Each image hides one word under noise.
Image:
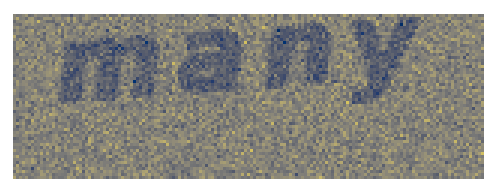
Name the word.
many
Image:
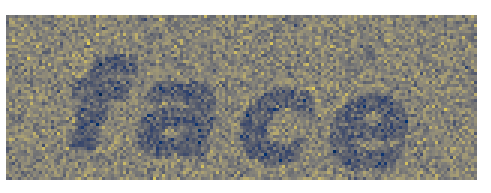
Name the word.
face
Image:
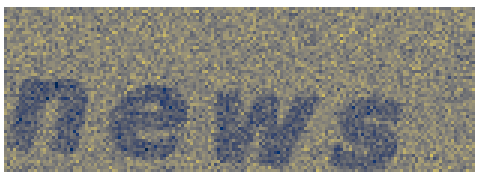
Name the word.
news
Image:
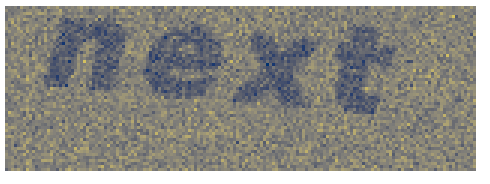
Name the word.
next
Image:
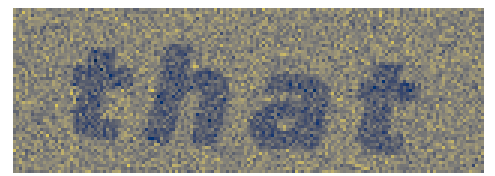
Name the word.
that
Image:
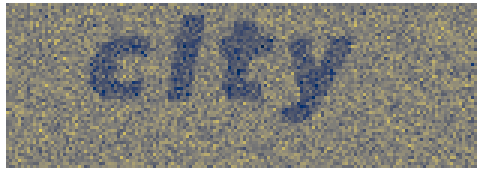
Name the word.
city
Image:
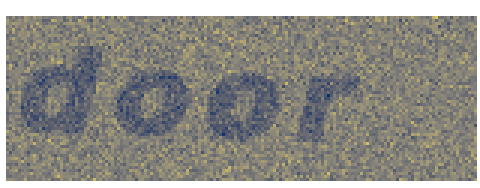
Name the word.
door
